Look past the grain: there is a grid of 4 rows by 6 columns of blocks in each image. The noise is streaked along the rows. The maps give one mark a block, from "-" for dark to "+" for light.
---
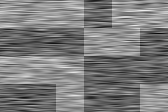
+++-++
---++-
+++---
--+--+
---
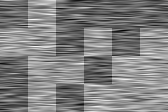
-+----
++-+-+
-++-++
-+-+++
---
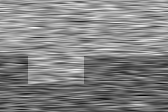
++++++
++++++
-++---
------
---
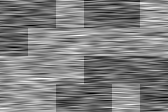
--+--+
-+++++
+++---
++--+-
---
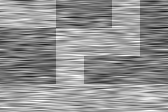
++--+-
--+++-
--+---
++++++
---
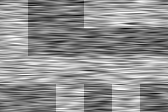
+--+++
+-----
++++++
--+-+-
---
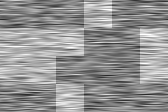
---+--
+++--+
++---+
--+---
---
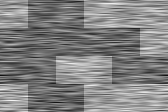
+--+++
-----+
--++--
+--+++
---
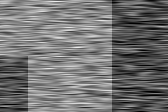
++++--
++++--
-+++--
-+++--
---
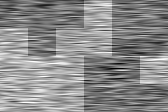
---+--
+-++--
+++--+
+++---
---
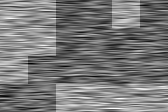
++--+-
++----
+-----
--++++
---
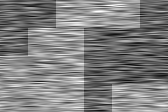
--+++-
-++---
+++---
+++-++
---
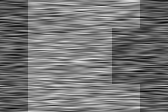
-++++-
-+++--
-+++--
-++++-
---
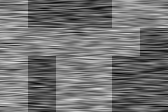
+---++
+++++-
+-++--
+-++--
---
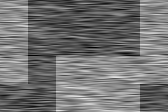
+----+
+----+
+-++++
--+++-
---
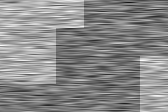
+++---
++----
++---+
-----+
